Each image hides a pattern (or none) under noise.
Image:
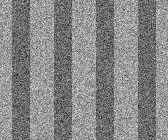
vertical stripes
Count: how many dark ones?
4
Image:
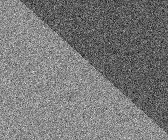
a sharp edge
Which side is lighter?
bottom left
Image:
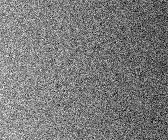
a smooth slope
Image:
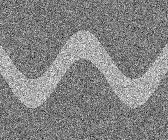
a wavy band
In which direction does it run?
left to right
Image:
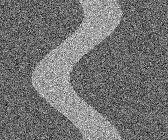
a wavy band
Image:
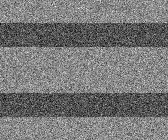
horizontal stripes
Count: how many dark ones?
2
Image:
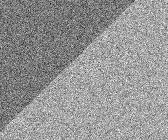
a sharp edge
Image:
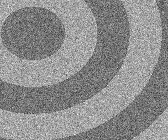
rings round one point
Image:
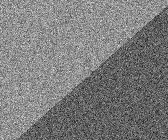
a sharp edge
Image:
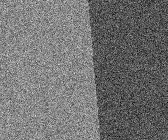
a sharp edge
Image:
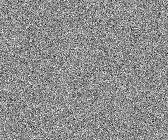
only noise
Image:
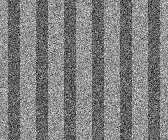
vertical stripes
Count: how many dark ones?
6
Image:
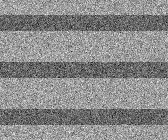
horizontal stripes
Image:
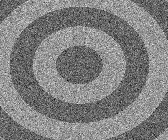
rings round one point
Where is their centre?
centre
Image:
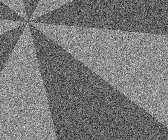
spokes from one point
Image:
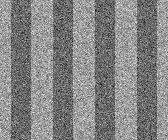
vertical stripes
